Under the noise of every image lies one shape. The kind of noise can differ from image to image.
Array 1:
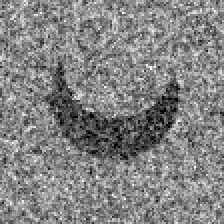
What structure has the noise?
blotchy
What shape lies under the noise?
crescent
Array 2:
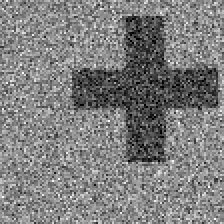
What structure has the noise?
independent entries
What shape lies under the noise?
cross
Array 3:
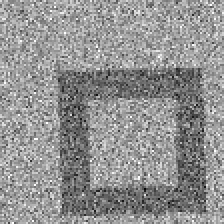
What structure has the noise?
low rank plus noise
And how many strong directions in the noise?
two
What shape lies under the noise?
square frame
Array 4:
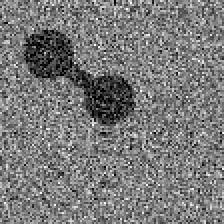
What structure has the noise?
low rank plus noise
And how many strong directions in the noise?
three or four
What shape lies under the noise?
dumbbell
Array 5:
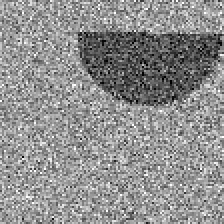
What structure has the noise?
low rank plus noise
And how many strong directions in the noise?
two
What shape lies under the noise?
half disc
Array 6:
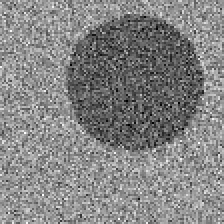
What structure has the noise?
independent entries
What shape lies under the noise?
disc
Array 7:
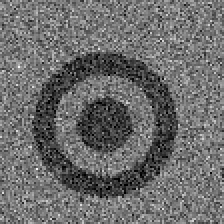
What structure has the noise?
low rank plus noise
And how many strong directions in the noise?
one
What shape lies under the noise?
bullseye
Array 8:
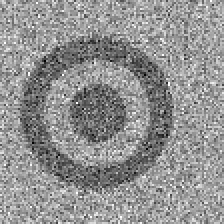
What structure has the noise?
low rank plus noise
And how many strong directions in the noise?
five to eight
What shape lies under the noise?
bullseye
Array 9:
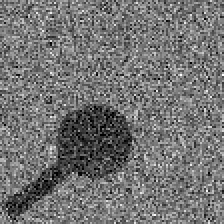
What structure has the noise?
low rank plus noise
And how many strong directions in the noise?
three or four
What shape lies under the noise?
lollipop
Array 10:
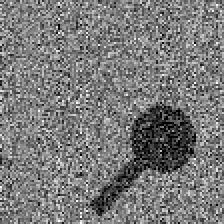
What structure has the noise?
columns of uneven size
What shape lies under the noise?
lollipop
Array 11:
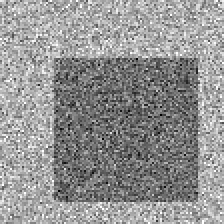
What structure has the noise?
independent entries
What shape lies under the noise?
square
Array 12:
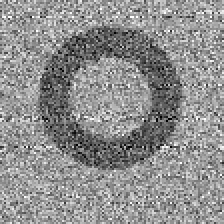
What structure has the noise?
rows of uneven size
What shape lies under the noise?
ring
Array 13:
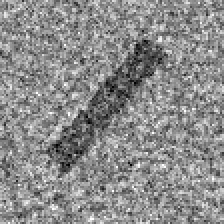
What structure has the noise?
blotchy
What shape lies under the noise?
bar
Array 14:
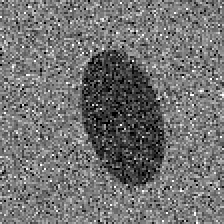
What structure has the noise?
heavy tails
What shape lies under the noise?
ellipse
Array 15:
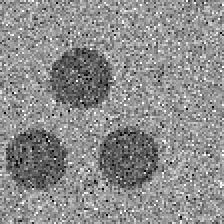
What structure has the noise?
heavy tails
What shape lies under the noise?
three dots
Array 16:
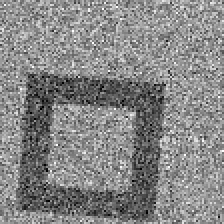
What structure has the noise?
low rank plus noise
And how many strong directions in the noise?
one
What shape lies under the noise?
square frame
